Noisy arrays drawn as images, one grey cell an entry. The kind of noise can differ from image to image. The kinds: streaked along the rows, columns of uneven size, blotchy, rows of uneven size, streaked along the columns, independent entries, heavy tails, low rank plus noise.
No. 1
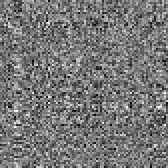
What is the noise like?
low rank plus noise
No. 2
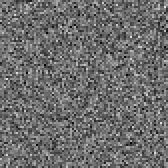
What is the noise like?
independent entries
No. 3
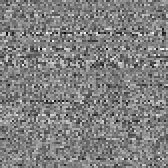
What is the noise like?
rows of uneven size
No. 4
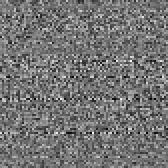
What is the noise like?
rows of uneven size
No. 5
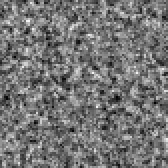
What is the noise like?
blotchy
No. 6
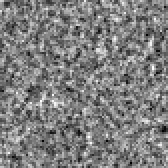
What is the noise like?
blotchy
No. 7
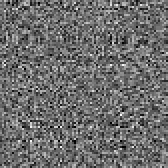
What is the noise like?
low rank plus noise
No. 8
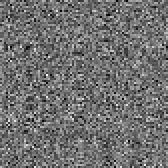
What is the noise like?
low rank plus noise
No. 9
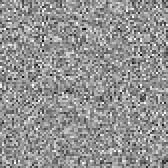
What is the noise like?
low rank plus noise
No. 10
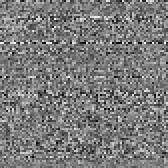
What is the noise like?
rows of uneven size
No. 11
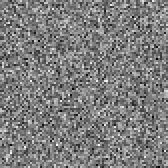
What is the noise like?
independent entries
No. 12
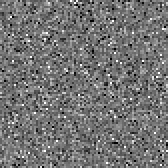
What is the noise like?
heavy tails
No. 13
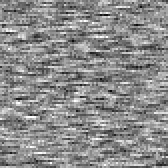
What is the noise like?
streaked along the rows
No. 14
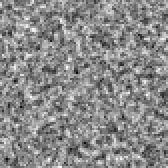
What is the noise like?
blotchy
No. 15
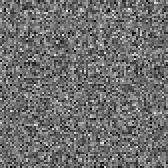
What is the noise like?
low rank plus noise
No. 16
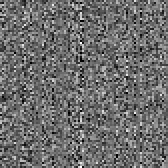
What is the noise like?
columns of uneven size
